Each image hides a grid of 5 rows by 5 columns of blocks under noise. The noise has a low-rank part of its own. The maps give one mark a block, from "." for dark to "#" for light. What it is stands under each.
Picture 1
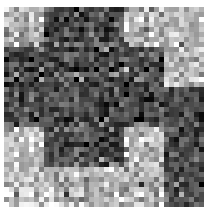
# . . # #
. . . . #
. . . . .
# . . # .
# # # # .
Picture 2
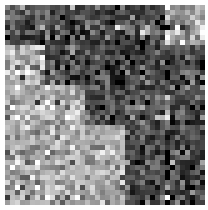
. . . . #
# . . . .
# # . . .
# # # . .
# # # . .
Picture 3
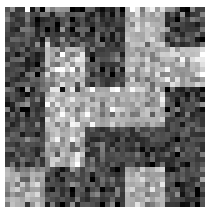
. . . # .
. # . # #
. # # # .
. # . . .
# . . # .
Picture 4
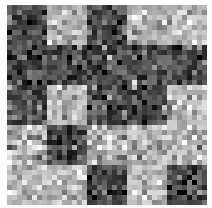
. # . # #
. . . . .
. # . . #
# . # # #
# # . # .
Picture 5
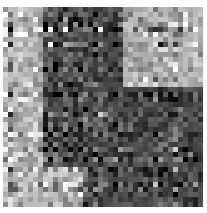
# . . # #
# . . # #
# . . . .
# . . . .
# # . . .
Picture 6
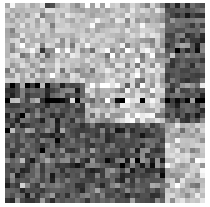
# # # # .
# # # # .
. . # # .
. . . . #
. . . . #
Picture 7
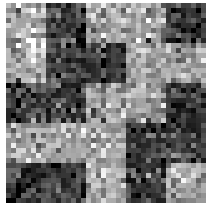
# . # # .
# . . # #
. . # # .
# # # . .
. . # . #
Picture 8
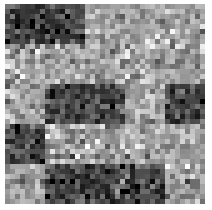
. . # # #
# # # # #
# . . # .
. # # # #
# . . . #
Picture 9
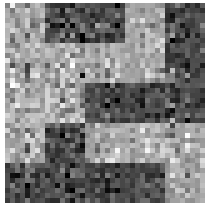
# . . # .
# # # # .
# # . . .
# . # # #
. . . . #
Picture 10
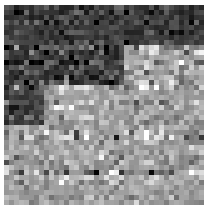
. . . . .
. . . # #
. # # # #
# # # # #
# # # # #
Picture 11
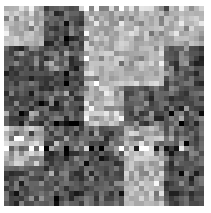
# . # # #
. . # # .
. . # . .
# . . # .
. . . # .
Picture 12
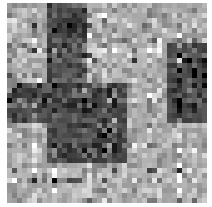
# . # # #
# . # # .
. . . # .
# . . # #
# # # # #
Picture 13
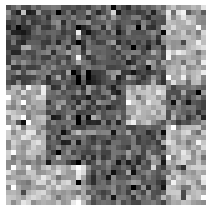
. . . . #
. . . . #
# . . # .
# . . . #
# # . . #
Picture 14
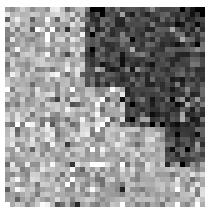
# # . . .
# # . . .
# # # . .
# # # # .
# # # # #
